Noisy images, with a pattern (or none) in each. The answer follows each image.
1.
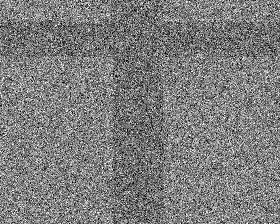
bands of rows crossing bands of columns
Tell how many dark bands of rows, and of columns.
1 and 1
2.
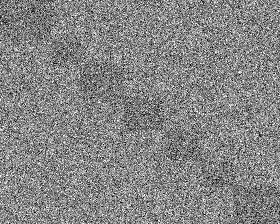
blocks along the diagonal
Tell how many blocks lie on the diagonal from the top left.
7
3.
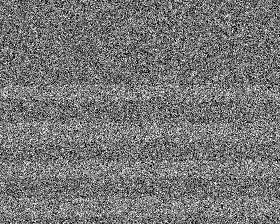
bands of rows
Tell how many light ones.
4
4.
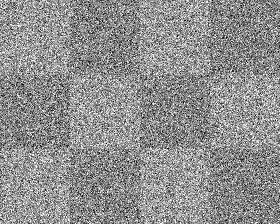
a checkerboard
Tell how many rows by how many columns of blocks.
3 by 4
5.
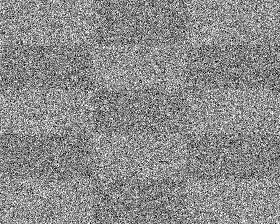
a checkerboard
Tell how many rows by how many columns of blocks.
5 by 3
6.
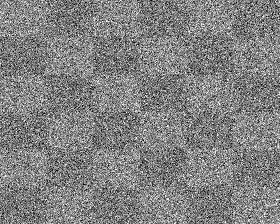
a checkerboard
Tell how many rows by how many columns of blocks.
6 by 6
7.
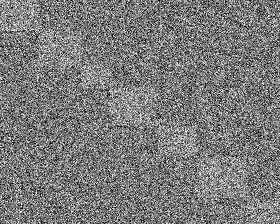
blocks along the diagonal
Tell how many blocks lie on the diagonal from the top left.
7
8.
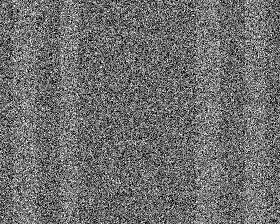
bands of columns
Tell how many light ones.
4
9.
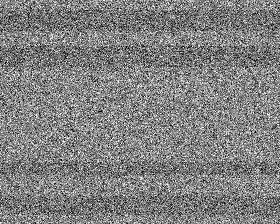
bands of rows
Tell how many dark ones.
4
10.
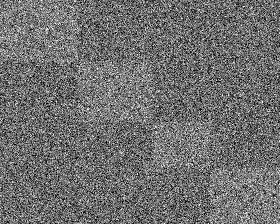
blocks along the diagonal
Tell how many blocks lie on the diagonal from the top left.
4
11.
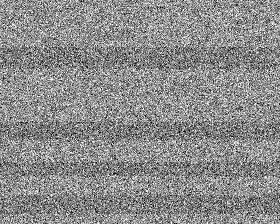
bands of rows
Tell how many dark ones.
4
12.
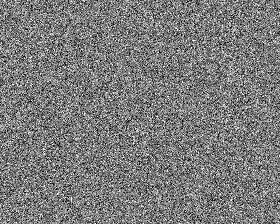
only noise
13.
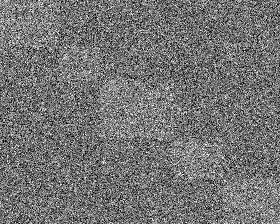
blocks along the diagonal
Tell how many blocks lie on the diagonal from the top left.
5
